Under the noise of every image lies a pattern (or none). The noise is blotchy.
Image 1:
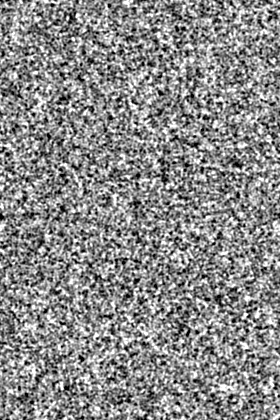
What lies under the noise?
only noise
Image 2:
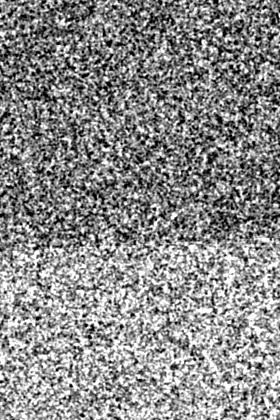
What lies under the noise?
a sharp edge
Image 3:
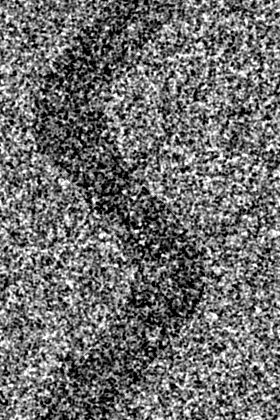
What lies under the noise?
a wavy band
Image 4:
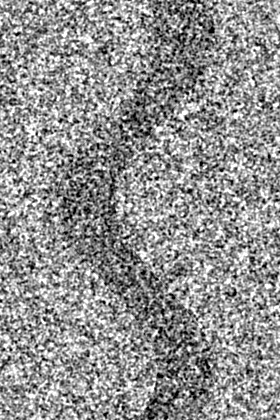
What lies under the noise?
a wavy band
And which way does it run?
top to bottom
